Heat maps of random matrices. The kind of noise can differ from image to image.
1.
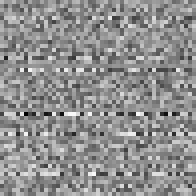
rows of uneven size
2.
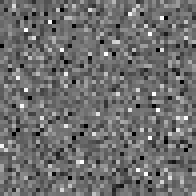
heavy tails
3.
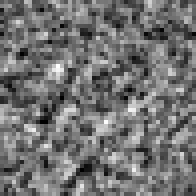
blotchy
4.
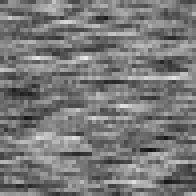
streaked along the rows
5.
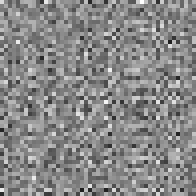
low rank plus noise
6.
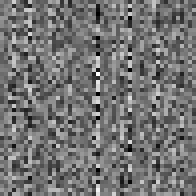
columns of uneven size
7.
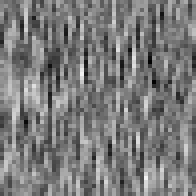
streaked along the columns
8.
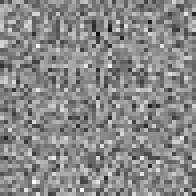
low rank plus noise
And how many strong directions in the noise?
three or four
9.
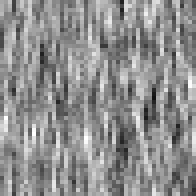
streaked along the columns
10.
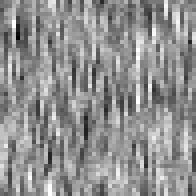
streaked along the columns
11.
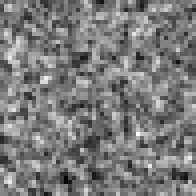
blotchy
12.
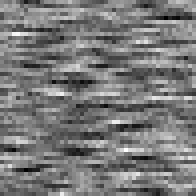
streaked along the rows
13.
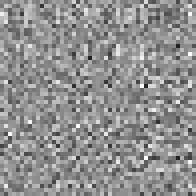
low rank plus noise
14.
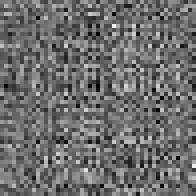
low rank plus noise
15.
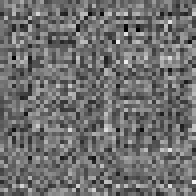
low rank plus noise
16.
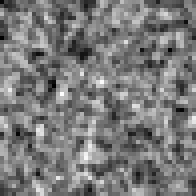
blotchy
